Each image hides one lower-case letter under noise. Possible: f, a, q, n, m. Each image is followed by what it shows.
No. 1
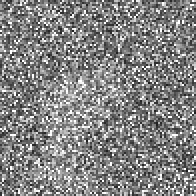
f
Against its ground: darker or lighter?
lighter
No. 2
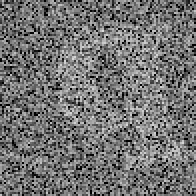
q
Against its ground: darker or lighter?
lighter
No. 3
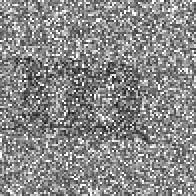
m
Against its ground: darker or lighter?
darker
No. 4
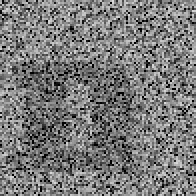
n
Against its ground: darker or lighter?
darker
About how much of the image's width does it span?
two thirds
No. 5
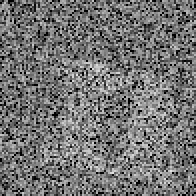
n
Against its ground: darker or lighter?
lighter
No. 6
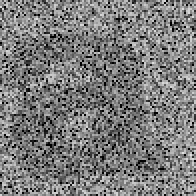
a
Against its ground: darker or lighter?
darker
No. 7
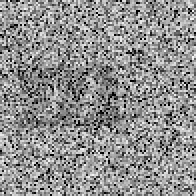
m
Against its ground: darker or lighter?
darker
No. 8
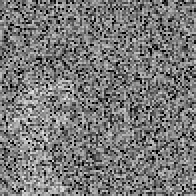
f
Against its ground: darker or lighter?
lighter
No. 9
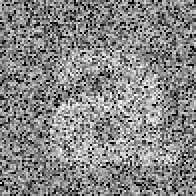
a
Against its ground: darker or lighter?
lighter
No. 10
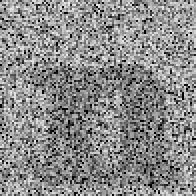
n
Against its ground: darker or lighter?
darker
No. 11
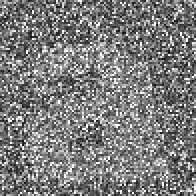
a
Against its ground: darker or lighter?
lighter
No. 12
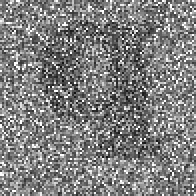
q
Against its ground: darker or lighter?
darker
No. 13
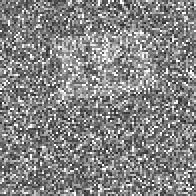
m
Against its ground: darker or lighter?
lighter
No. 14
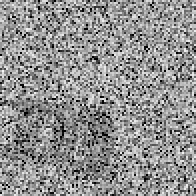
m
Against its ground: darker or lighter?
darker
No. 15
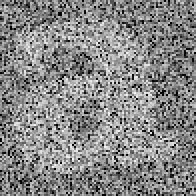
a
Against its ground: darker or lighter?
lighter
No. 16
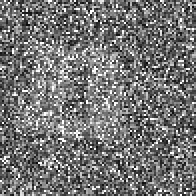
n
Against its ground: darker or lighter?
lighter
